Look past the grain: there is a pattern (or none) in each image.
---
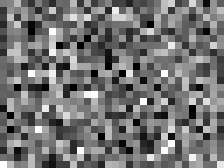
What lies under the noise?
only noise
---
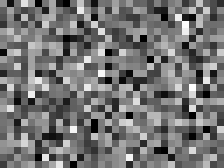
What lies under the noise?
only noise
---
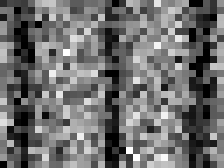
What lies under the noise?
bands of columns
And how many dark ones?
3
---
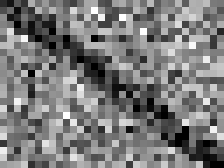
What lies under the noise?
a diagonal band
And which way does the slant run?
top left to bottom right
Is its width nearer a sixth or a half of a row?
a sixth
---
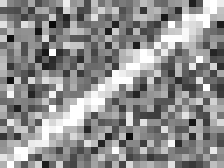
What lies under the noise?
a diagonal band
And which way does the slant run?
bottom left to top right
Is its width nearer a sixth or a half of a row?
a sixth
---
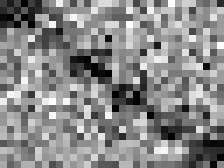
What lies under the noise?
blocks along the diagonal
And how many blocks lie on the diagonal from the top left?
6
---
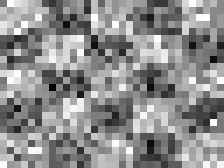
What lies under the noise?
a checkerboard
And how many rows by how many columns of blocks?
5 by 5
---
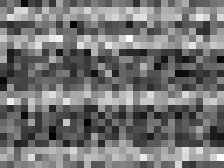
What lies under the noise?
bands of rows
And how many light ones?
4
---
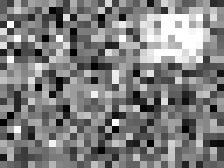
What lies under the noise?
one block
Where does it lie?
top right
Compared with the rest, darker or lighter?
lighter
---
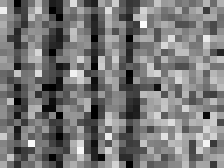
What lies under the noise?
bands of columns
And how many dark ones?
4
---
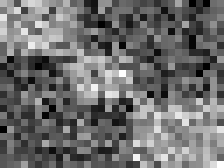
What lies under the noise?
blocks along the diagonal
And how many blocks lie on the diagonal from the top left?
3
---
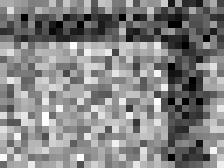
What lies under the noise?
bands of rows crossing bands of columns
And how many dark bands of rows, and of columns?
1 and 1
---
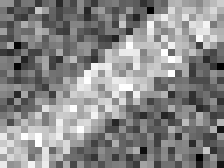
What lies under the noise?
a diagonal band
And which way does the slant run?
bottom left to top right
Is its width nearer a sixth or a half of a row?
a half
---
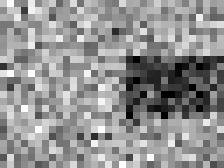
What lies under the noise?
one block
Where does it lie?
middle right
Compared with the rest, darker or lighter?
darker
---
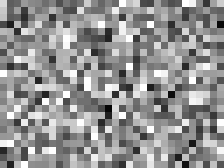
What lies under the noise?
only noise
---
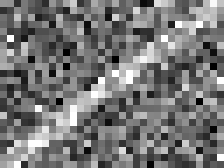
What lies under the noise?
a diagonal band
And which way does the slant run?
bottom left to top right
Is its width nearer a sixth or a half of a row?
a sixth
